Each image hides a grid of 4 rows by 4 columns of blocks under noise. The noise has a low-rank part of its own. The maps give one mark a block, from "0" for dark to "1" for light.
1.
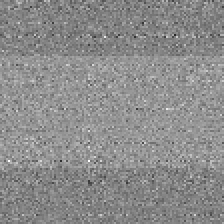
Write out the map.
0 0 0 0
1 1 1 1
1 1 1 1
0 0 0 0
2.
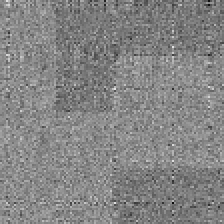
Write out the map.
1 0 0 0
1 0 1 1
1 1 1 1
1 1 0 0
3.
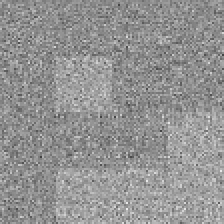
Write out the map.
0 0 0 0
0 1 0 0
0 0 0 1
0 1 1 1
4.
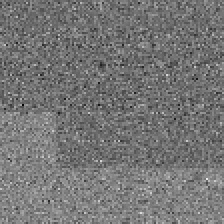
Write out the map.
0 0 0 0
0 0 0 0
1 0 0 0
1 1 1 1
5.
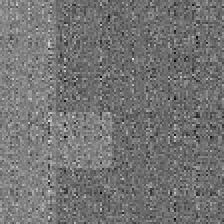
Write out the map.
1 0 0 0
1 0 0 0
1 1 0 0
1 0 0 0
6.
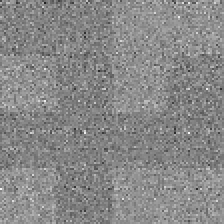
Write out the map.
0 0 1 1
1 0 1 0
0 0 0 0
1 0 1 1
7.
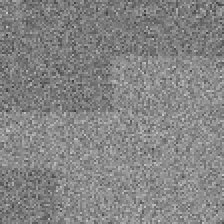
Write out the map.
0 0 0 0
0 0 1 1
1 1 1 1
0 1 1 1
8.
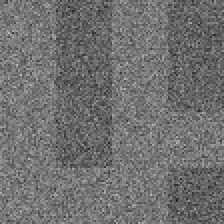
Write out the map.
1 0 1 0
1 0 1 0
1 0 1 1
1 1 1 0
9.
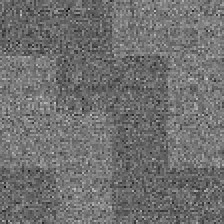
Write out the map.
0 0 1 1
1 0 0 1
1 1 0 1
0 1 0 0
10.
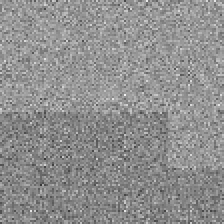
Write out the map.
1 1 1 1
1 1 1 1
0 0 0 1
0 0 0 0
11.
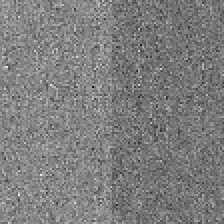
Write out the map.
1 1 0 0
1 1 0 0
1 1 0 0
1 1 0 0
